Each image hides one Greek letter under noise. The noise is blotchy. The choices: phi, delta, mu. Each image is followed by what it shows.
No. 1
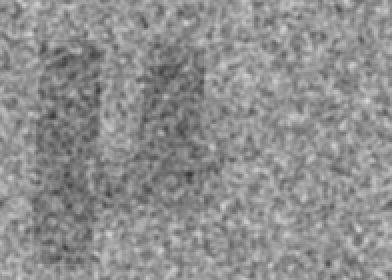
mu
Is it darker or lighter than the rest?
darker
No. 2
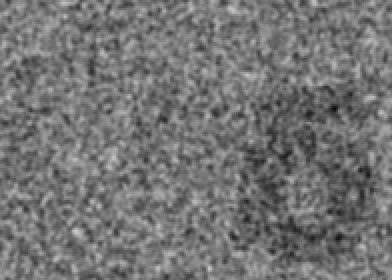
delta
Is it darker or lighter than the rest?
darker
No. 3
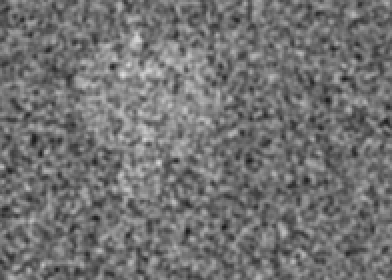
phi
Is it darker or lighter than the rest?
lighter
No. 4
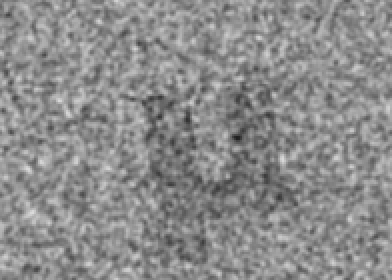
mu
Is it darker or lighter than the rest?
darker
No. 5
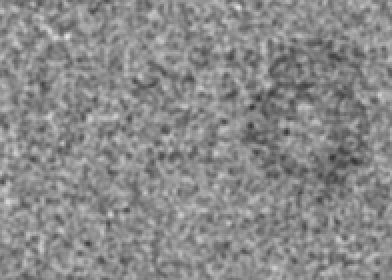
delta
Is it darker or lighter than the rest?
darker
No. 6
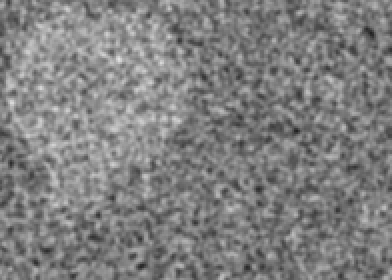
phi
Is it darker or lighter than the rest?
lighter
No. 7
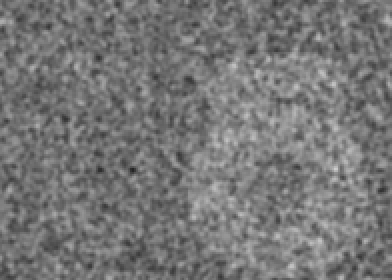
delta
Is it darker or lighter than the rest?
lighter
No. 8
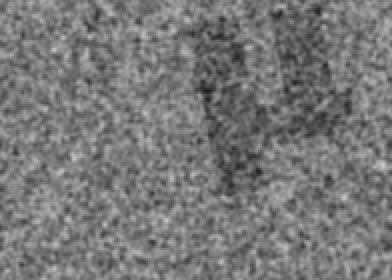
mu
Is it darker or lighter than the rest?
darker
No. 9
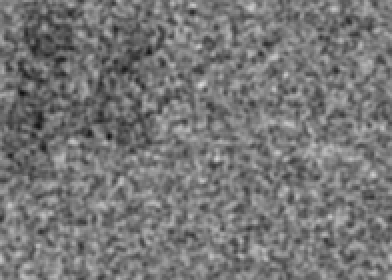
mu
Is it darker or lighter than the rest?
darker
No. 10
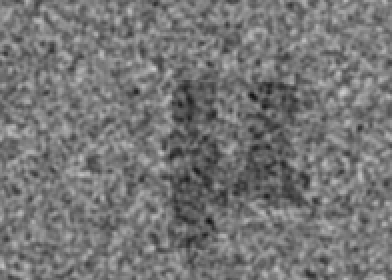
mu
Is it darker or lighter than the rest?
darker
